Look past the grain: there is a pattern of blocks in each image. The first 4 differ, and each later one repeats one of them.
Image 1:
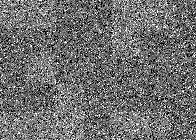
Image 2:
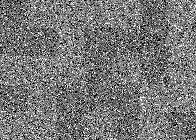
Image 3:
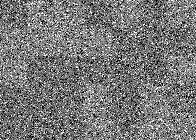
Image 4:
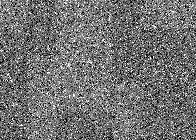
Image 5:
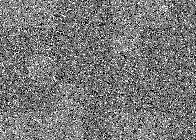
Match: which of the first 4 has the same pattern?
1
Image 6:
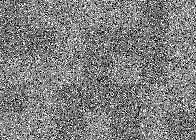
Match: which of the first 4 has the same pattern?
2
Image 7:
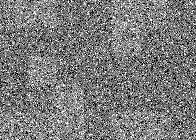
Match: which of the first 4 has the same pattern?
1
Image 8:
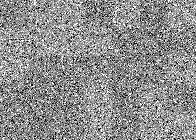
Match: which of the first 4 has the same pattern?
3
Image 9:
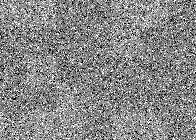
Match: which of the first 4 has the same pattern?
1
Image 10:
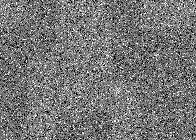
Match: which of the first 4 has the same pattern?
4
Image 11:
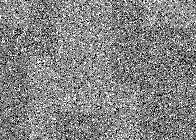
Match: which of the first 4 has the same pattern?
4
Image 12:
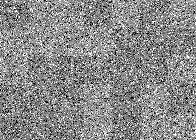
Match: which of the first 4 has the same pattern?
3
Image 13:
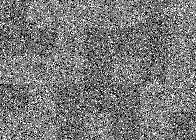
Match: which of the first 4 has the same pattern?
2
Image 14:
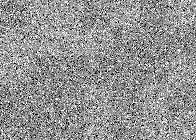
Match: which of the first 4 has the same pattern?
3
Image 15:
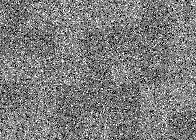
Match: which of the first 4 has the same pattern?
2
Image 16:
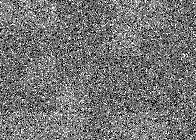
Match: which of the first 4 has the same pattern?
1
